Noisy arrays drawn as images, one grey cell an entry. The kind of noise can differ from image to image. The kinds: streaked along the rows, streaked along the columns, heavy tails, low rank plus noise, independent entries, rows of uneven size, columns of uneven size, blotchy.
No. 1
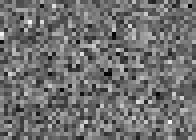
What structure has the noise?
independent entries
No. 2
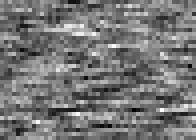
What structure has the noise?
streaked along the rows
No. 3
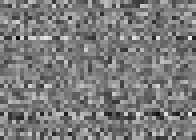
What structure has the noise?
rows of uneven size
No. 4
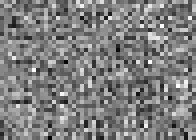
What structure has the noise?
low rank plus noise
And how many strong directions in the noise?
three or four
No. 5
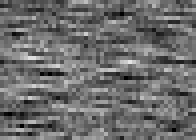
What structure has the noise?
streaked along the rows
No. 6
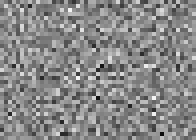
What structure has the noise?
low rank plus noise
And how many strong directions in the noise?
three or four
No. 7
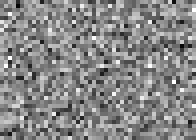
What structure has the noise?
independent entries
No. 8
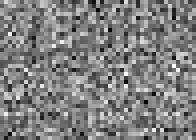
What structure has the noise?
low rank plus noise
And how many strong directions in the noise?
five to eight
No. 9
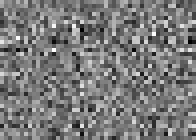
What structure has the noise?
low rank plus noise
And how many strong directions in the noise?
two
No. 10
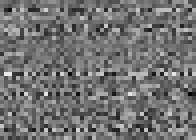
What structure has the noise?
rows of uneven size
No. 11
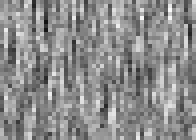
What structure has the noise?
streaked along the columns
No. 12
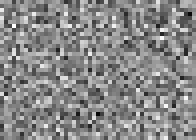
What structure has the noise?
low rank plus noise
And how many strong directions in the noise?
two
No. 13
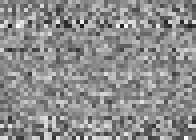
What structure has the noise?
rows of uneven size
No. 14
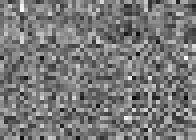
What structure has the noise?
low rank plus noise
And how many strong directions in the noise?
three or four
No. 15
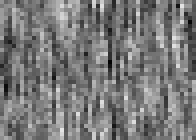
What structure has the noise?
streaked along the columns
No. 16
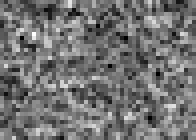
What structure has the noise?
blotchy
